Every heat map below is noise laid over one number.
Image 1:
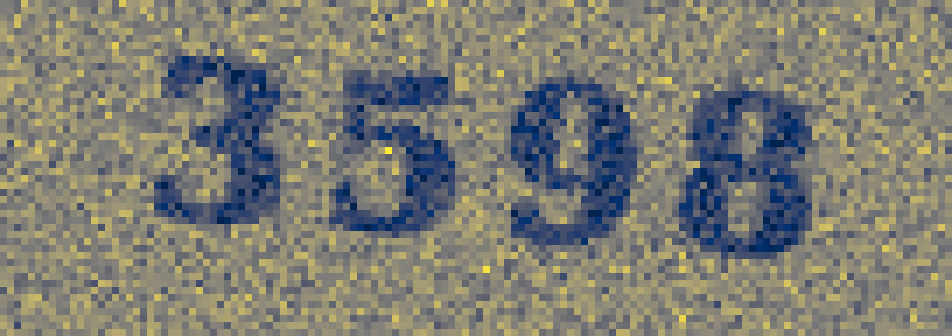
3598
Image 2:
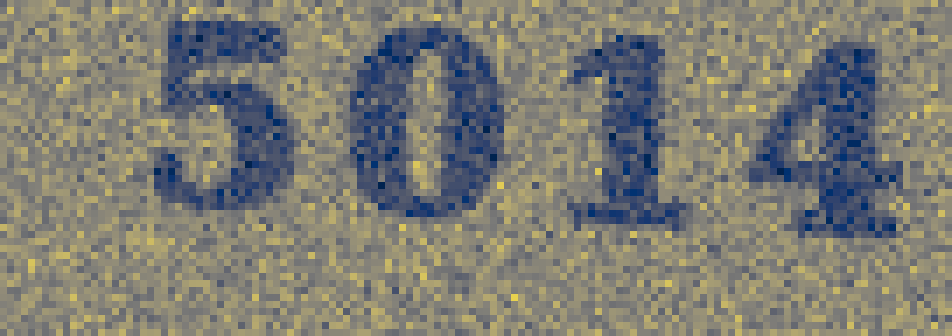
5014
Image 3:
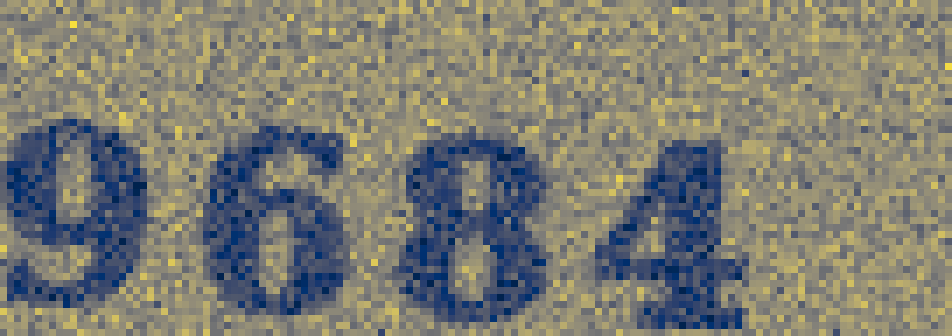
9684
